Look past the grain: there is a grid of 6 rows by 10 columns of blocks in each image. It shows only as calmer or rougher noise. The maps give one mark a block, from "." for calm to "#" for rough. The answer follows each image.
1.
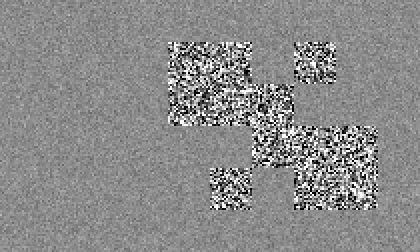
. . . . . . . . . .
. . . . # # . # . .
. . . . # # # . . .
. . . . . . # # # .
. . . . . # . # # .
. . . . . . . . . .
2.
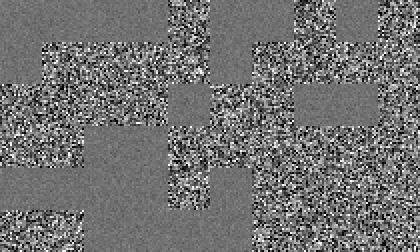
. . . . # . . # . #
. # # # # . # # # #
# # # # . # # . . #
# # . . # # # # # #
. . . . # . # # # #
# # . . . . # # # #
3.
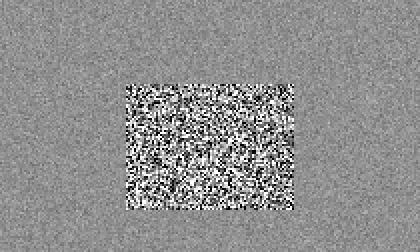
. . . . . . . . . .
. . . . . . . . . .
. . . # # # # . . .
. . . # # # # . . .
. . . # # # # . . .
. . . . . . . . . .
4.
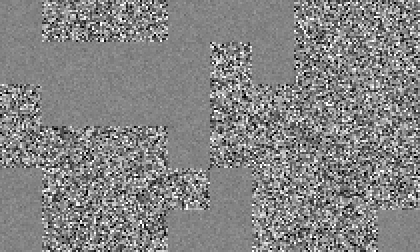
. # # # . . . # # #
. . . . . # . # # #
# . . . . # # # # #
# # # # . # # # # #
. # # # # . # # # #
. # # # . . # # # .
